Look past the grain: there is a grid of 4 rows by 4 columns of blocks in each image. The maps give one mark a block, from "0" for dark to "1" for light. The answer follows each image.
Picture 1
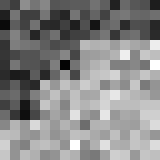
0000
0011
0111
1111
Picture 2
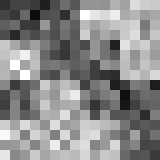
0011
1001
0100
1110
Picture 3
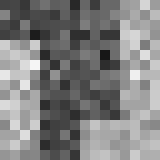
0001
1001
1001
1011
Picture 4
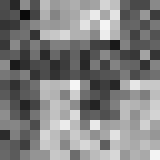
0110
0000
0101
0111
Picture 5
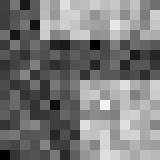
0111
0000
0011
0011
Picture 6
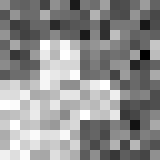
0000
0100
1110
1100
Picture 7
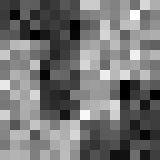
0011
1011
1010
1100
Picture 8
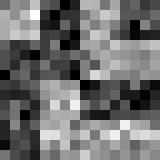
1010
0011
0100
0111
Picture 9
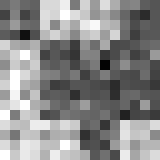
0110
1000
1000
1101
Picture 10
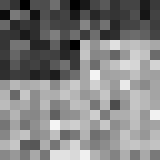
0000
0011
1111
1111
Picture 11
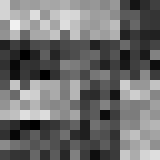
1110
0000
1101
0001
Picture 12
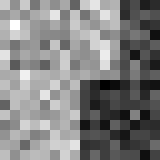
1110
1110
1100
1100
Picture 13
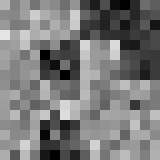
1100
1010
1111
1011
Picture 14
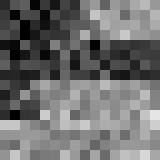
0011
0000
0111
1111
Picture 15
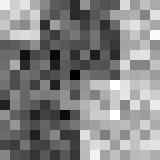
1001
0001
0011
0011
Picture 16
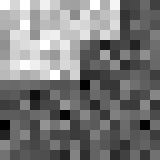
1110
1100
0000
0000
